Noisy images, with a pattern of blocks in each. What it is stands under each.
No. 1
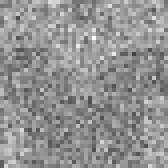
left and right mirror each other
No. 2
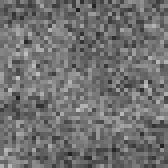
no symmetry
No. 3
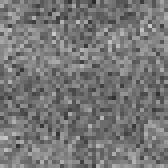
left and right mirror each other
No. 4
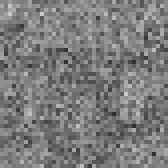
left and right mirror each other
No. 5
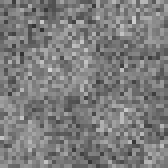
mirrored about the diagonal from the top left
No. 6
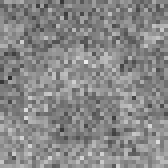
left and right mirror each other
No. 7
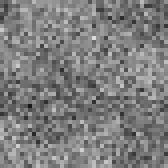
no symmetry
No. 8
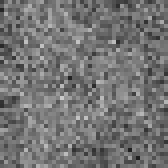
top and bottom mirror each other
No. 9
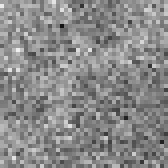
mirrored about the diagonal from the top left
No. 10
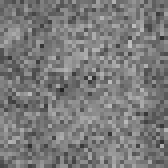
top and bottom mirror each other
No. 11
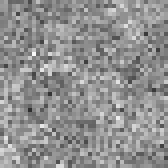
mirrored about the diagonal from the top left
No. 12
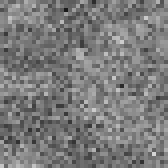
top and bottom mirror each other
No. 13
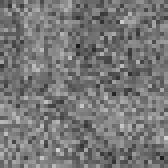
mirrored about the diagonal from the bottom left
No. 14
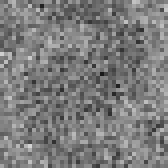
the same after a half turn
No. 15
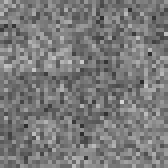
mirrored about the diagonal from the top left
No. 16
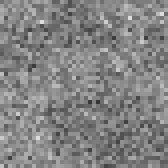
no symmetry
